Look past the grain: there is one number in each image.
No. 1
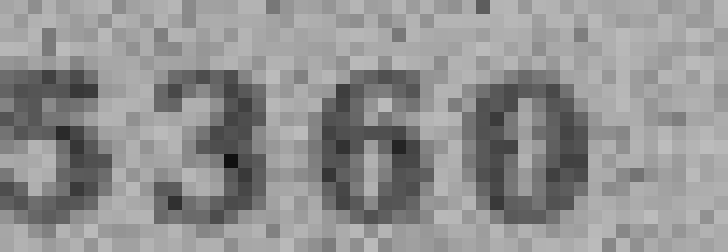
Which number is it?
5360
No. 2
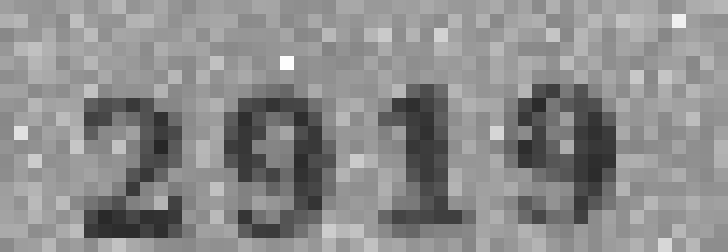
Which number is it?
2919
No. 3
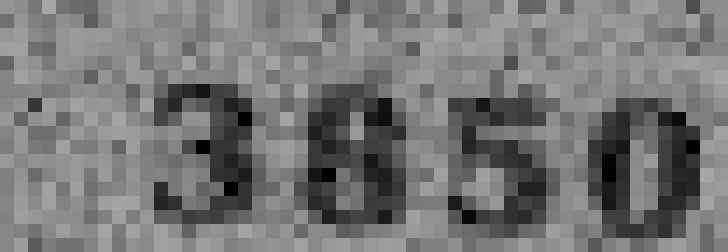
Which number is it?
3850
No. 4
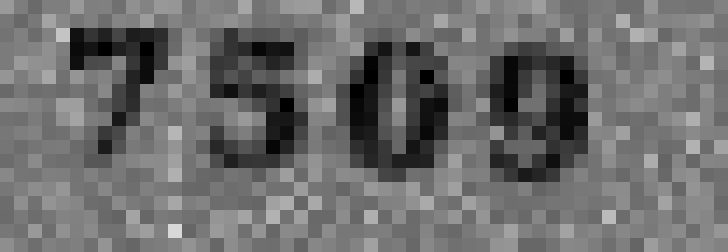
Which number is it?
7509
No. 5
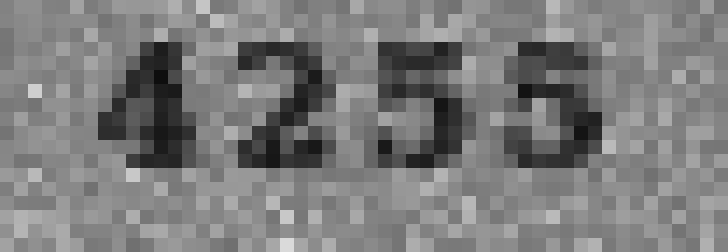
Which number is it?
4255
